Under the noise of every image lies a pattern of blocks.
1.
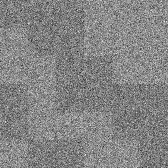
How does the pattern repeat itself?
mirrored about the diagonal from the bottom left
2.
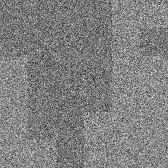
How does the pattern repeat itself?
no symmetry
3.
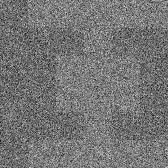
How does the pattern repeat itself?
top and bottom mirror each other
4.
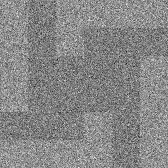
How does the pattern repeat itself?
the same after a half turn
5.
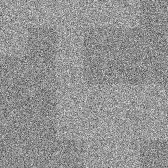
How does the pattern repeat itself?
no symmetry
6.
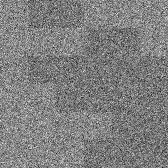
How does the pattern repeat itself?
no symmetry
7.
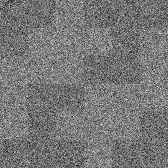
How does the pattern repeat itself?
the same after a half turn
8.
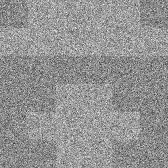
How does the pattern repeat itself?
left and right mirror each other
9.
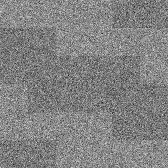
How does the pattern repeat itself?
the same after a half turn
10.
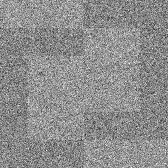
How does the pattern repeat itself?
the same after a half turn
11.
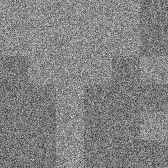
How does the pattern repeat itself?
no symmetry
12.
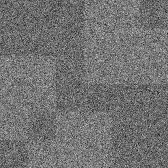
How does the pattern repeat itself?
mirrored about the diagonal from the bottom left
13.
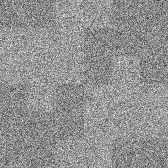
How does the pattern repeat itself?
the same after a half turn
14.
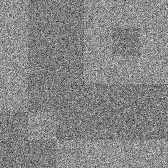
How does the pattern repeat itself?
mirrored about the diagonal from the bottom left
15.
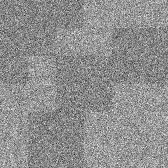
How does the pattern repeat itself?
mirrored about the diagonal from the top left
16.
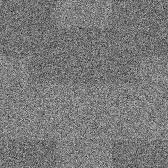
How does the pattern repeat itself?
left and right mirror each other
